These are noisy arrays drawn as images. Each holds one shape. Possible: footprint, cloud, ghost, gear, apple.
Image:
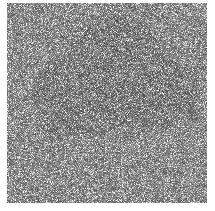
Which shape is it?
cloud
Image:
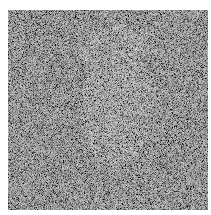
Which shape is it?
footprint
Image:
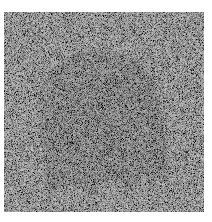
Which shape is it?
ghost
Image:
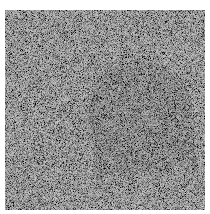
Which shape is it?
ghost
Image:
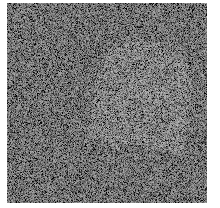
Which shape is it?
ghost
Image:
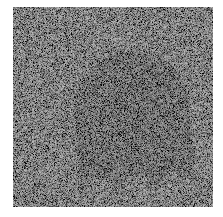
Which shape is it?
ghost
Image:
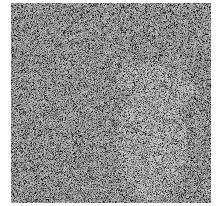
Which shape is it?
footprint
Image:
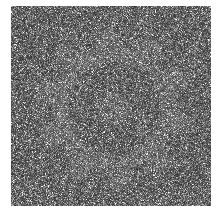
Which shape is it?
gear
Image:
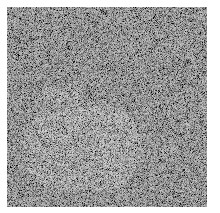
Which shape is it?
apple
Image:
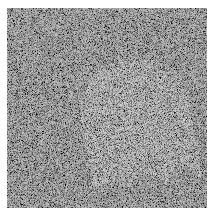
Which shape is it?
ghost
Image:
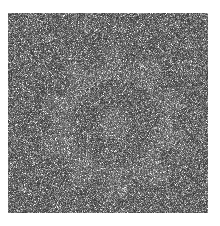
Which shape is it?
gear
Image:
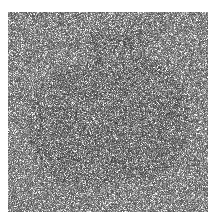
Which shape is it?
apple
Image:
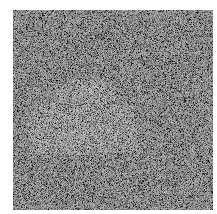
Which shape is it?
cloud
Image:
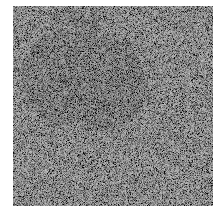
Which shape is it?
apple
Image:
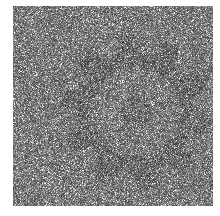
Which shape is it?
gear
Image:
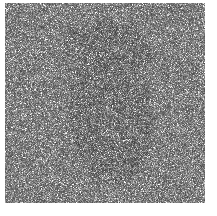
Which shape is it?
footprint
